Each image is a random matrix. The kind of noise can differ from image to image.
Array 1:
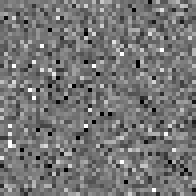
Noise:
heavy tails
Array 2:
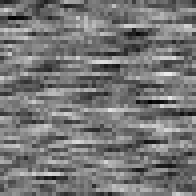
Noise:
streaked along the rows
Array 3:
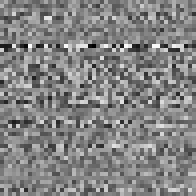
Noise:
rows of uneven size
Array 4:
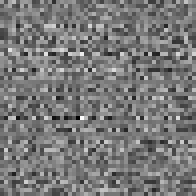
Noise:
rows of uneven size
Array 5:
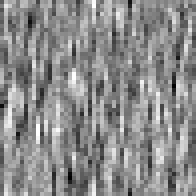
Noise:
streaked along the columns
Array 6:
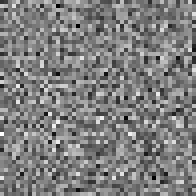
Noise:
low rank plus noise
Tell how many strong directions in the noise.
five to eight
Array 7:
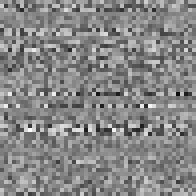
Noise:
rows of uneven size
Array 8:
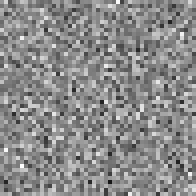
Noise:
independent entries
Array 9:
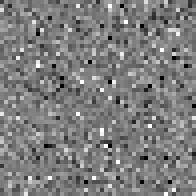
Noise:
heavy tails
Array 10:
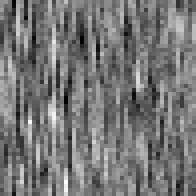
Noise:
streaked along the columns
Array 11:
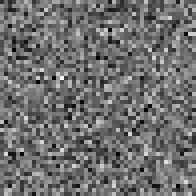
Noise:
independent entries
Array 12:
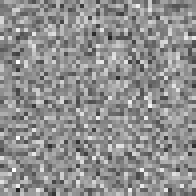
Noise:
low rank plus noise
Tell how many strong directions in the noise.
five to eight
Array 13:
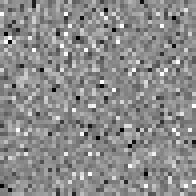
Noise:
heavy tails
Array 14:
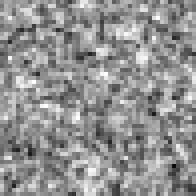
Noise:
blotchy
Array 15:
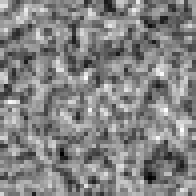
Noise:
blotchy
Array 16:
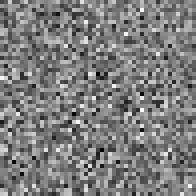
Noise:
low rank plus noise
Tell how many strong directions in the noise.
five to eight
